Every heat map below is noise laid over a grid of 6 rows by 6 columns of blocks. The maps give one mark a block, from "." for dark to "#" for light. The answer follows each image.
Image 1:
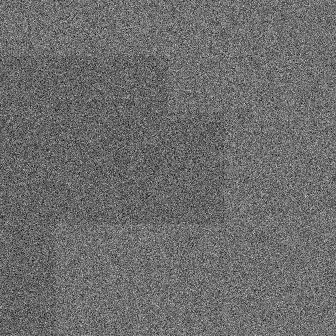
# # # # # #
. . . # # #
. . . . # #
. . . . # #
. # # # # #
. # # # # #
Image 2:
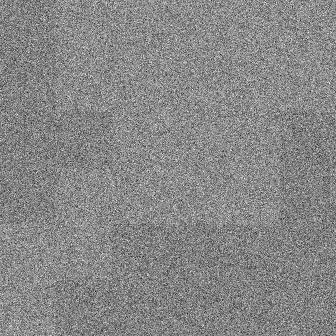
. # # # # #
. # # # # #
. . # # # .
. # # # # .
# # . . . .
# . . . . .
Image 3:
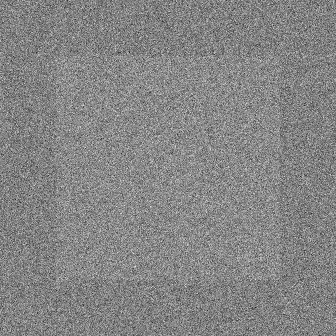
. . . . . .
. # # # # .
. # # # # .
. # # # # .
. # # # # .
. . . . . .
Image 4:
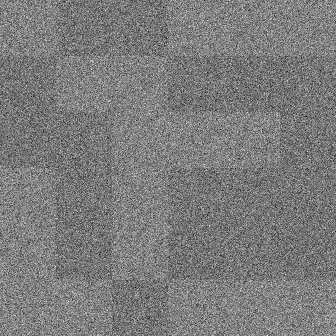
# . . # # #
. # # . . .
. . # # # .
# . # . . .
# . # . . .
# # . # # #
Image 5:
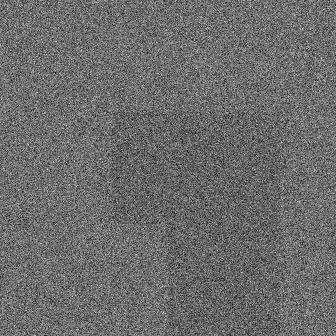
# # # # # #
# # # # # #
# # . . . #
# # . . . #
# # # . . #
# # # . . #
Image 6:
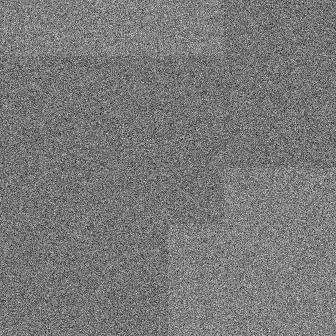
# # # # . .
. . . . . .
. . . . . .
. . . . # #
. . . # # #
. . . # # #
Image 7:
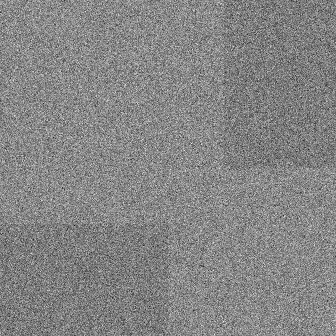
# # # # . .
# # # # . .
# # # # . .
# # # # # #
. . . # # #
. . . # # #
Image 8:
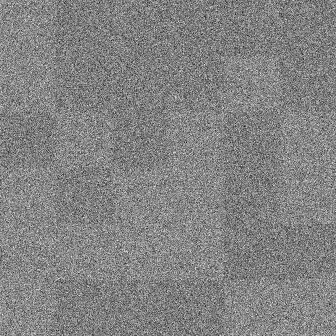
# . . . . .
# . . . # .
. # . # . #
# . # # . #
# # # # . .
# . . . # #
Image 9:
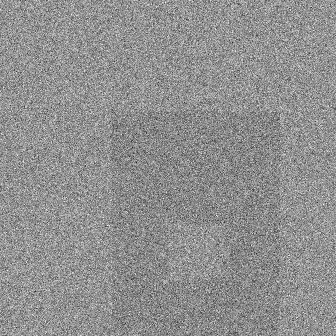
# # # # # #
# # # # # #
# # . . . #
# # . . . #
# # . # . #
# # . . . #
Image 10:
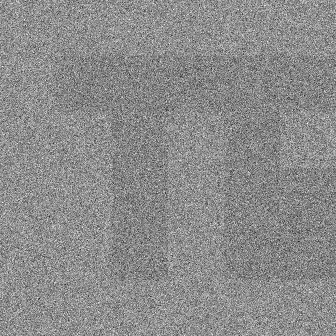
# # # # # #
# . . . . .
# # . # . #
# # . # . .
# # . # . .
# # # # # #
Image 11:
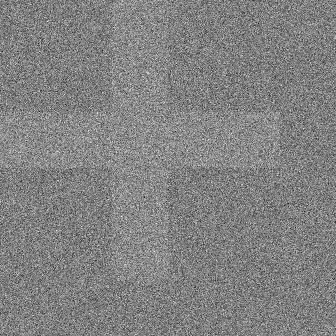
. . # . . .
. . # . . .
# # # # # .
. . # . . .
. . # . . .
. . . . . .
